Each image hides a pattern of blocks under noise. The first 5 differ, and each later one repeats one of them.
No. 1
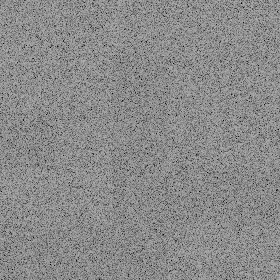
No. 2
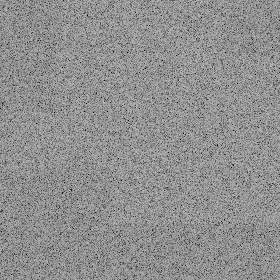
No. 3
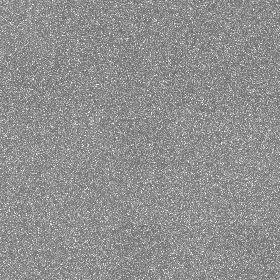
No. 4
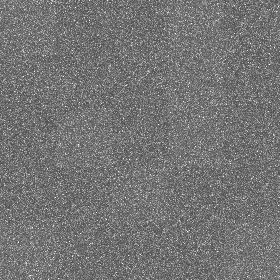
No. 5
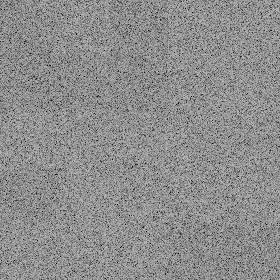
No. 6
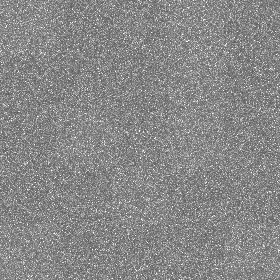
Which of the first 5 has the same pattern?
4
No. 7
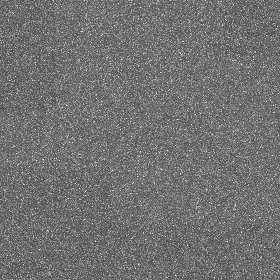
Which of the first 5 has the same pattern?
2
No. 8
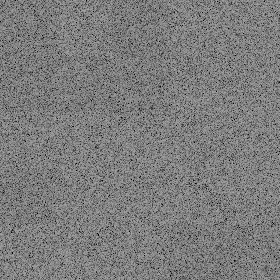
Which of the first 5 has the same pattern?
5
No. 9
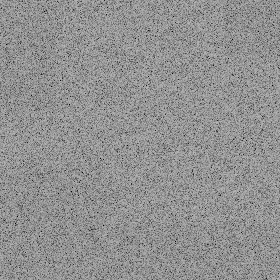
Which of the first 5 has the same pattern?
2
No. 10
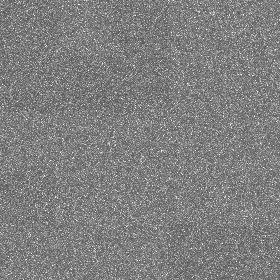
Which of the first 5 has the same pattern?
5
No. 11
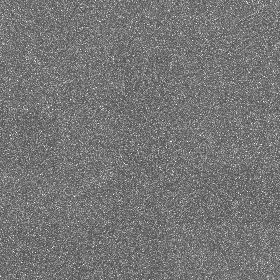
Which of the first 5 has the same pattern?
1
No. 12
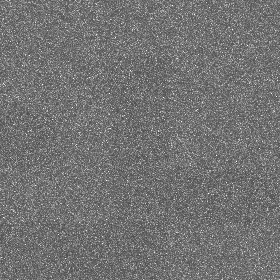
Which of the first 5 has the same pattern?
1
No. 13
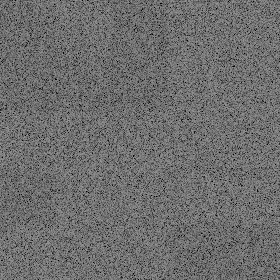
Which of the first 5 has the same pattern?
5
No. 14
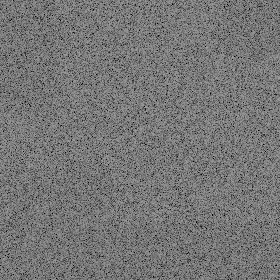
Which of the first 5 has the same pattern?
2
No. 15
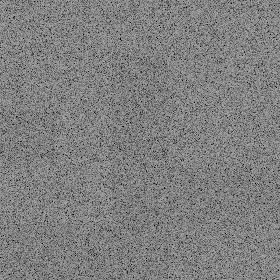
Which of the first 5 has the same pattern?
1
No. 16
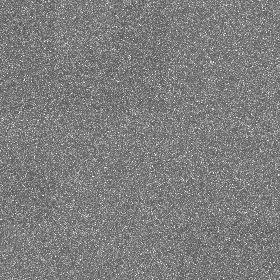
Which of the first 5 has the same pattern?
5
